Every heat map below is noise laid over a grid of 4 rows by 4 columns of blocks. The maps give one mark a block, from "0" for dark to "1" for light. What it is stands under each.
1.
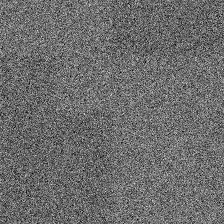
1 1 0 0
0 1 1 1
0 0 1 1
0 0 1 1
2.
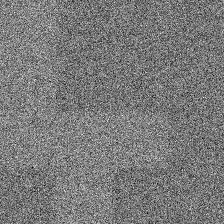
1 0 0 0
1 0 0 0
1 1 1 0
0 1 0 0
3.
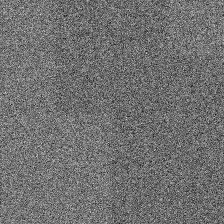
1 0 0 1
1 0 0 0
1 1 0 0
1 1 0 0
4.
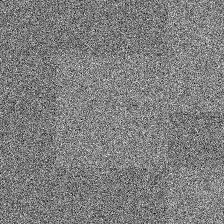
0 0 0 1
0 1 1 1
0 1 1 0
0 0 0 1
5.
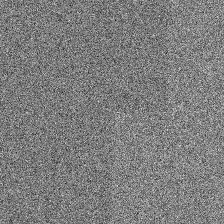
0 0 0 1
0 0 0 1
0 0 1 1
0 0 1 1
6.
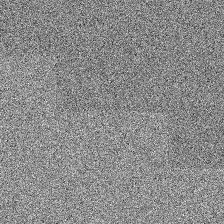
0 0 0 0
1 0 0 0
1 1 1 0
1 1 1 1
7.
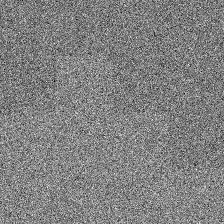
0 0 0 0
0 1 0 0
1 1 1 0
1 1 1 1
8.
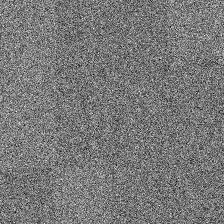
1 0 0 1
1 0 0 0
1 0 0 0
0 1 0 0
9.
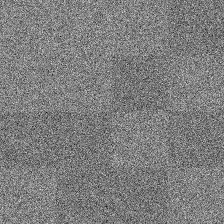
1 1 1 0
1 1 0 1
0 0 1 0
1 0 0 1
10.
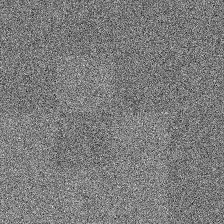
0 0 0 0
0 1 0 0
1 0 1 0
1 1 1 0
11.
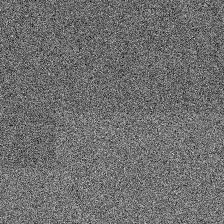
0 0 0 0
0 0 0 0
0 1 1 1
1 1 1 1
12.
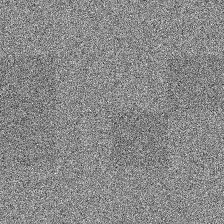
1 1 1 1
0 1 1 0
0 1 0 1
1 1 1 1
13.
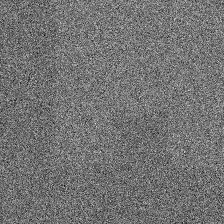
0 1 1 1
0 1 1 1
0 1 0 1
0 0 0 0
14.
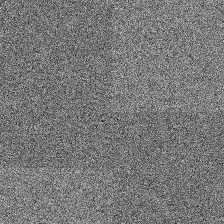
0 0 1 1
0 0 1 1
0 0 0 0
1 1 0 0
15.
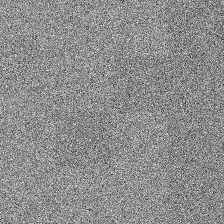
1 1 1 0
1 1 0 0
1 0 1 0
1 1 1 0
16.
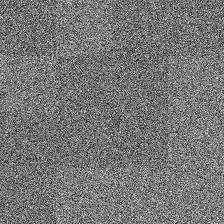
0 1 0 0
1 0 0 1
0 0 0 1
0 1 1 1
